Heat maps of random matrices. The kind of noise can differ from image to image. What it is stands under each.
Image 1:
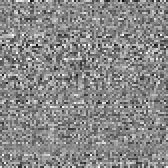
rows of uneven size
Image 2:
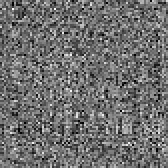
low rank plus noise
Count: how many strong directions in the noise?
three or four
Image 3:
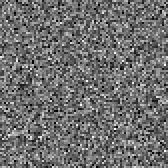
independent entries
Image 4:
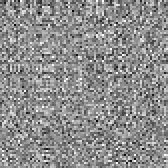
low rank plus noise
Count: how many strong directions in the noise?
two
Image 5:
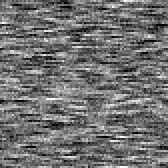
streaked along the rows
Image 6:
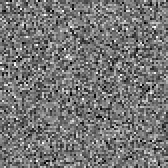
independent entries
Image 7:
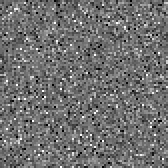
heavy tails
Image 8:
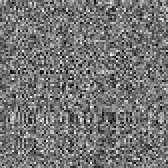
low rank plus noise
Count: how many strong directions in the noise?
one
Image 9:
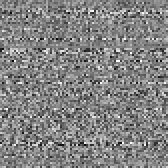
rows of uneven size
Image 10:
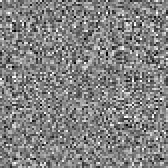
low rank plus noise
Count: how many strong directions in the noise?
two
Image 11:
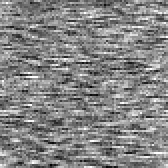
streaked along the rows
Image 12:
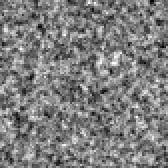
blotchy
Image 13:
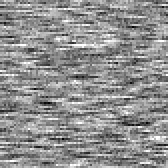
streaked along the rows
